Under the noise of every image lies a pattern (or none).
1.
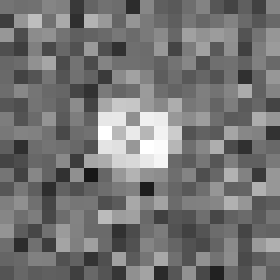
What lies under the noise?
one block
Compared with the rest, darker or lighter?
lighter
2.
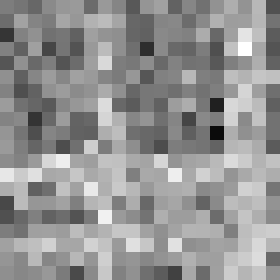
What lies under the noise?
bands of rows crossing bands of columns
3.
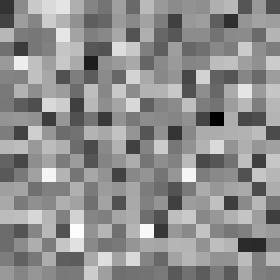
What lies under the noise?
only noise
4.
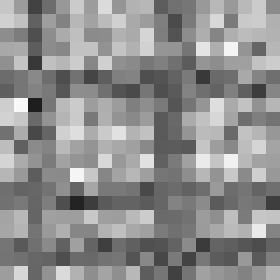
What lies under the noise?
bands of rows crossing bands of columns
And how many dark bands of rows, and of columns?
3 and 2
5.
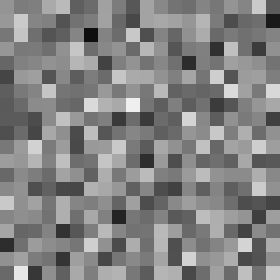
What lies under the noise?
only noise
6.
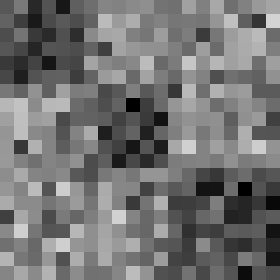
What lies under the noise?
blocks along the diagonal
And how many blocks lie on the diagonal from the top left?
3
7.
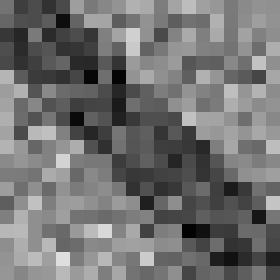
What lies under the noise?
a diagonal band
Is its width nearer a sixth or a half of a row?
a half
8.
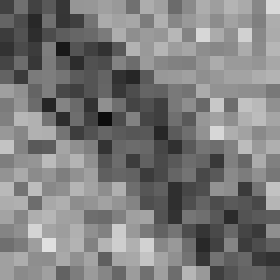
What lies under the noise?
a diagonal band
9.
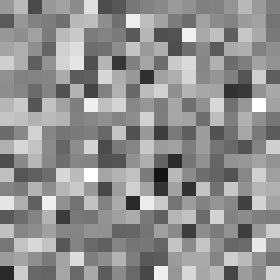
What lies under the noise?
only noise
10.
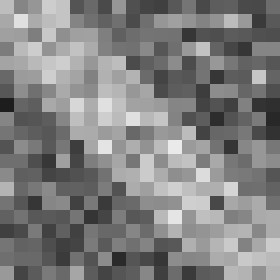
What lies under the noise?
a diagonal band
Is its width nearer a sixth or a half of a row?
a half
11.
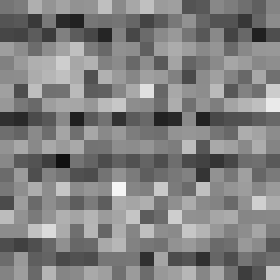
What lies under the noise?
bands of rows
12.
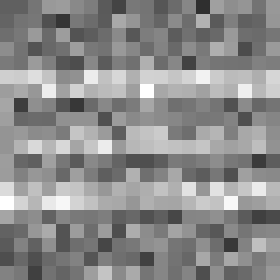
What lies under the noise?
bands of rows
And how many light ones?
3
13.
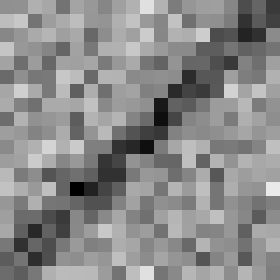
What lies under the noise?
a diagonal band
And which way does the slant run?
bottom left to top right
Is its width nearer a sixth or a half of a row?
a sixth
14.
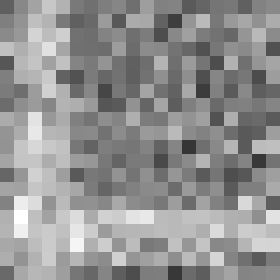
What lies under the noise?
bands of rows crossing bands of columns
